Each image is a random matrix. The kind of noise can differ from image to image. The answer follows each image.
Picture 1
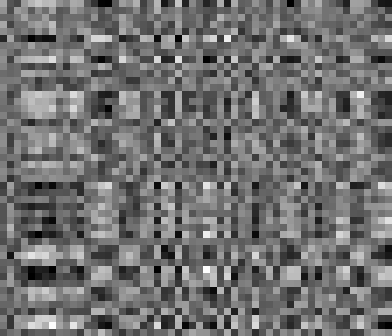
low rank plus noise
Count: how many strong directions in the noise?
one
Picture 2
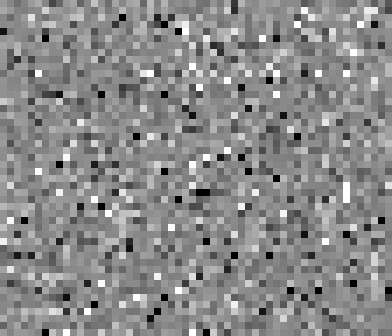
heavy tails
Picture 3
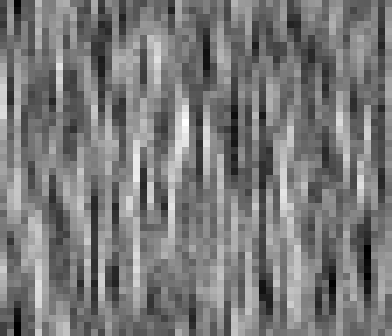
streaked along the columns
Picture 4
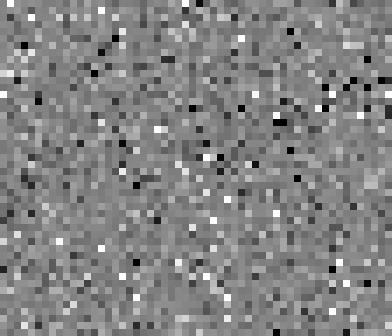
heavy tails
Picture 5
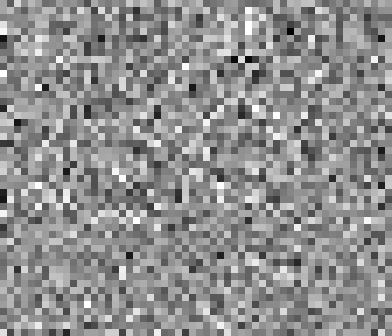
low rank plus noise
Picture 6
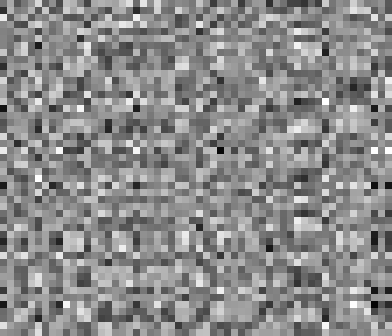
low rank plus noise
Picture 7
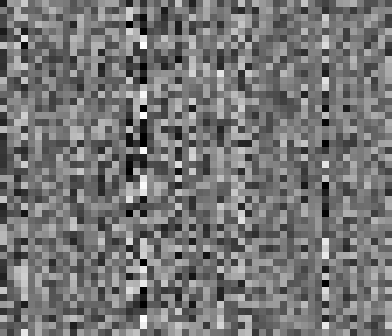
columns of uneven size
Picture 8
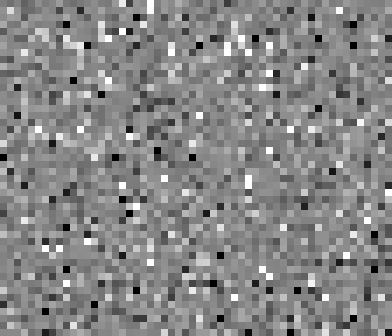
heavy tails
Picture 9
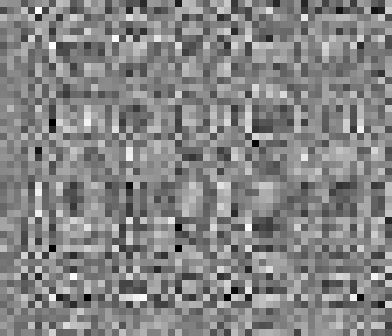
low rank plus noise
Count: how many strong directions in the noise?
two
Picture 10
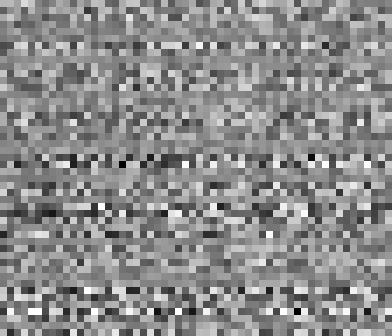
rows of uneven size
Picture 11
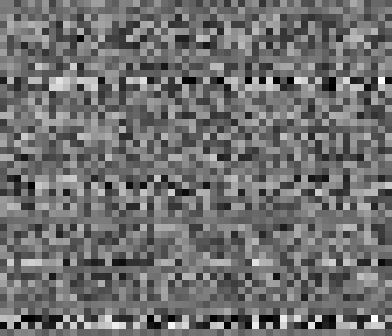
rows of uneven size
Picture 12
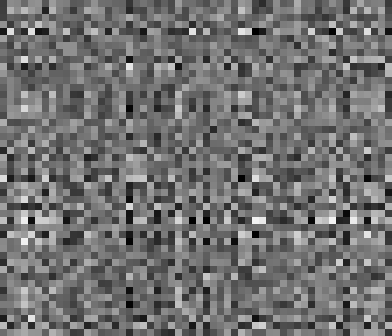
low rank plus noise
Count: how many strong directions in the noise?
two
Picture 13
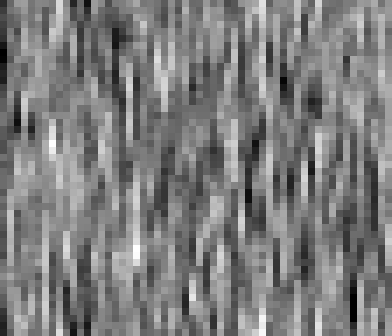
streaked along the columns
